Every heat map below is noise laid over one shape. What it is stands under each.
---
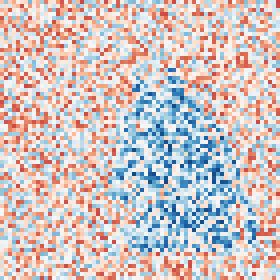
blue chess knight
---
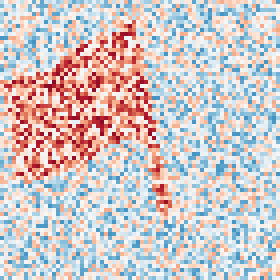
red flag
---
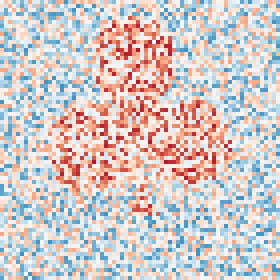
red club
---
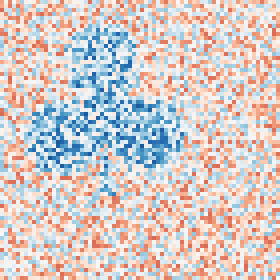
blue club
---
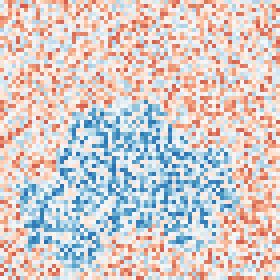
blue car
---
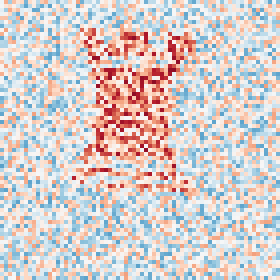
red chess rook
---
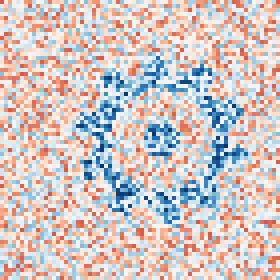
blue gear
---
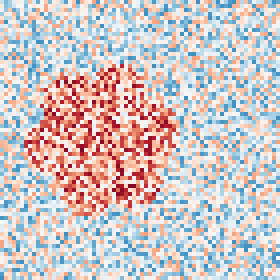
red flower
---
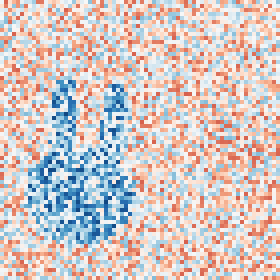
blue rabbit's head
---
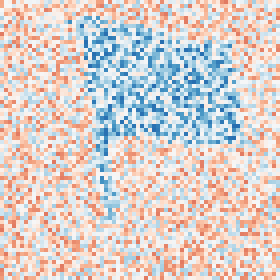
blue flag
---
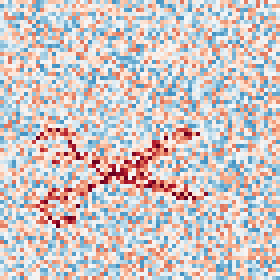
red pair of scissors
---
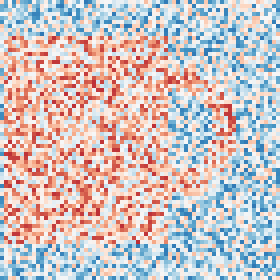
red cup
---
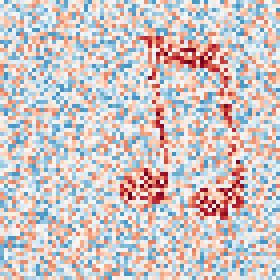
red pair of musical notes
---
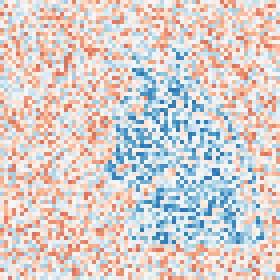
blue chess knight
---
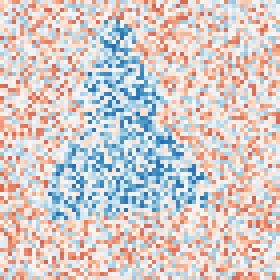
blue chess pawn
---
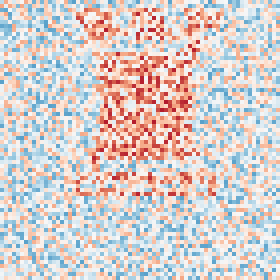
red chess rook
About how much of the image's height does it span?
two thirds
